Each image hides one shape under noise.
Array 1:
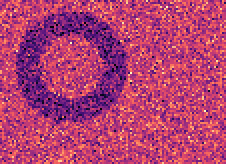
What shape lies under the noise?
ring
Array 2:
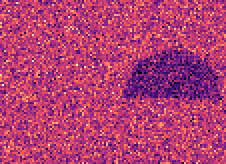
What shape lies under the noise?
half disc
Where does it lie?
middle right
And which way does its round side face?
up
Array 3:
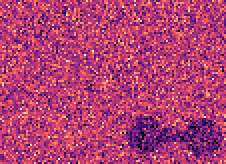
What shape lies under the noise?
dumbbell
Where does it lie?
bottom right
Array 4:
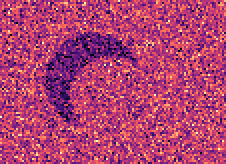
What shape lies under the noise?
crescent
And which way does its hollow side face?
down and right
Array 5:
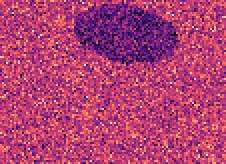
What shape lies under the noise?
ellipse
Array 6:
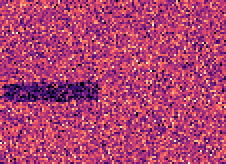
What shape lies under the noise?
bar
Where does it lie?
middle left
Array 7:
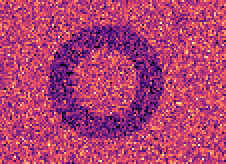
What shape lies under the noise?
ring
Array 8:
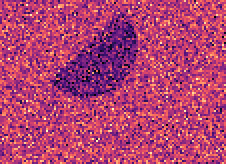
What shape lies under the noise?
half disc
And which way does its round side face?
down and right
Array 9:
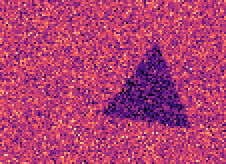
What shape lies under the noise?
triangle
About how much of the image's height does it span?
half
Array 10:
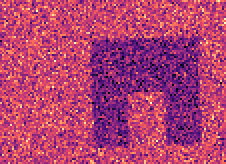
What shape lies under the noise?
square with a notch
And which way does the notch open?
down
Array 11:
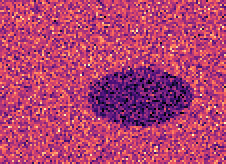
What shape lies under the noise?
ellipse
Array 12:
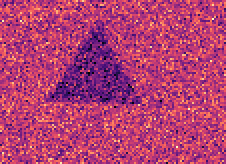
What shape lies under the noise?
triangle
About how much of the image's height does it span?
half
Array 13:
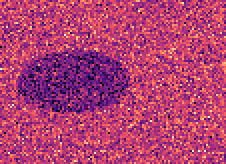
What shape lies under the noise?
ellipse
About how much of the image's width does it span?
half
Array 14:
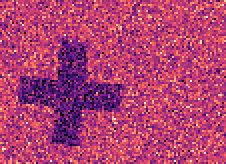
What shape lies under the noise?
cross
